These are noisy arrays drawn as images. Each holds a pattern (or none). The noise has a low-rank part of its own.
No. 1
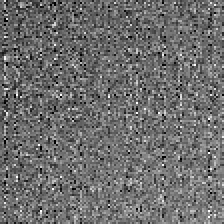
a smooth slope
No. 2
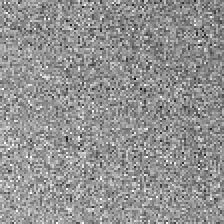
a smooth slope
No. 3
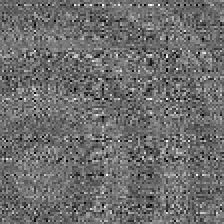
rings round one point
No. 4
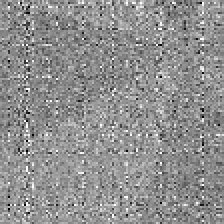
spokes from one point
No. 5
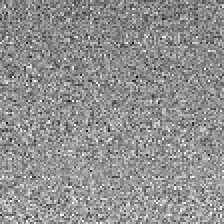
a smooth slope
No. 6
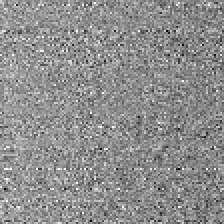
a smooth slope
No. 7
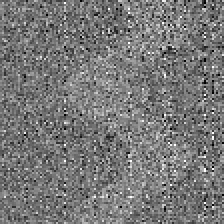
a wavy band
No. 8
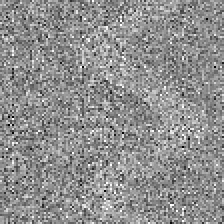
a wavy band
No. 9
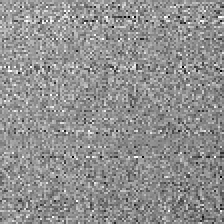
a smooth slope
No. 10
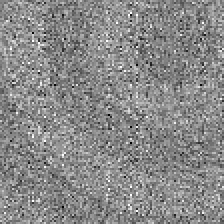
rings round one point
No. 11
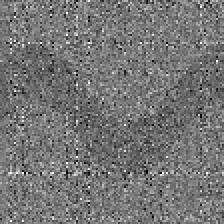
a wavy band
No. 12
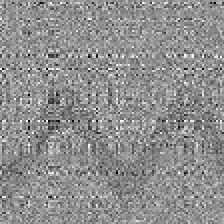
a wavy band
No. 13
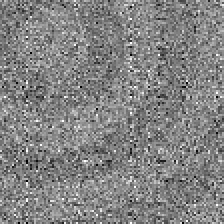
rings round one point
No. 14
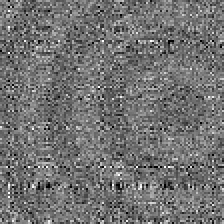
rings round one point
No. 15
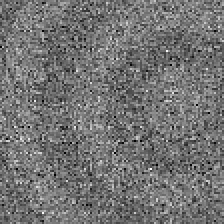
rings round one point
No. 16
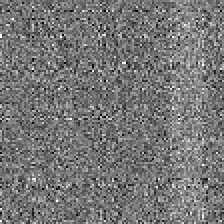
one vertical stripe
